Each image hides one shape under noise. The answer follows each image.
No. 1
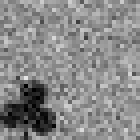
club
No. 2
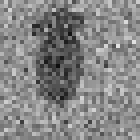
footprint
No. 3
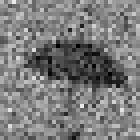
umbrella
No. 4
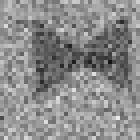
bow tie
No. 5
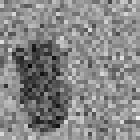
footprint
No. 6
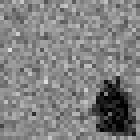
chess knight
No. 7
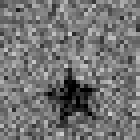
star
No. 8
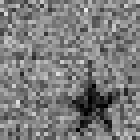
star
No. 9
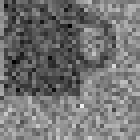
cup
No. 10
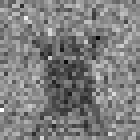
chess rook
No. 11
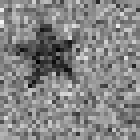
star
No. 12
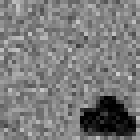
cloud
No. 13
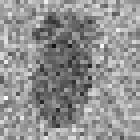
footprint
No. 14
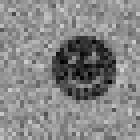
smiling face
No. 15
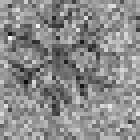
snowflake
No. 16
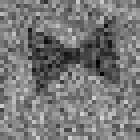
bow tie
